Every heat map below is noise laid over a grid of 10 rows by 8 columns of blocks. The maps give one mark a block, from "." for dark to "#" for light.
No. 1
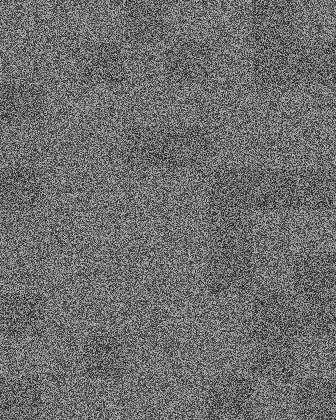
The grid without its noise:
###.##.#
##.#.#..
.#######
###..###
.####...
#####.##
#####.#.
.#####..
##.###.#
.####.#.
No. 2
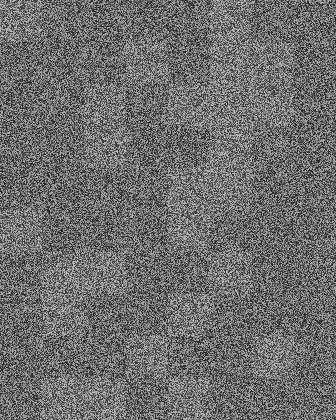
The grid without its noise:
#....#..
...#.##.
..#.###.
..#..#..
....##..
#...#...
.##..#..
.#..#...
...#..#.
.##.#...
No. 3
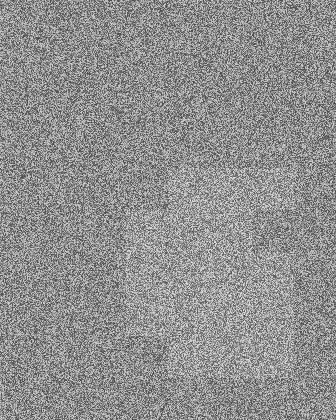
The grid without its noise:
........
........
........
........
....###.
...###..
...####.
...####.
....###.
........
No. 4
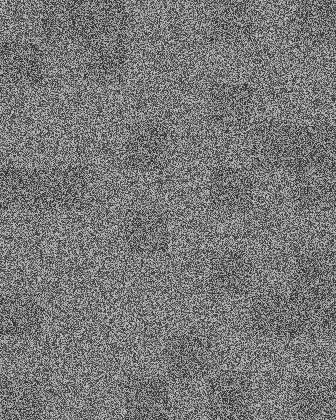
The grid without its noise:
#..##.#.
.#.#####
#####.##
###.##..
..###.#.
###.####
#####.#.
.#####..
####.###
.##.#.#.
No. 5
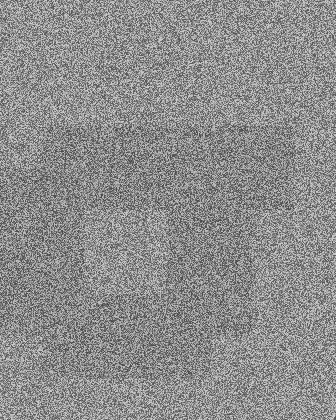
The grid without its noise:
########
########
########
#......#
.......#
..##..##
..##..##
......##
#....###
########
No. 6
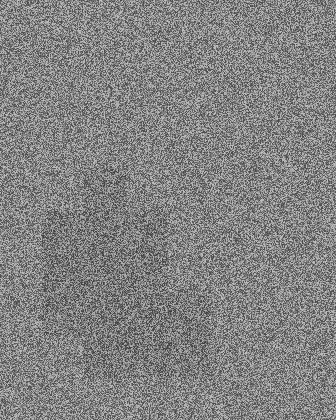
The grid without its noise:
########
########
########
########
##.#####
#...####
#...####
#....###
##...###
########
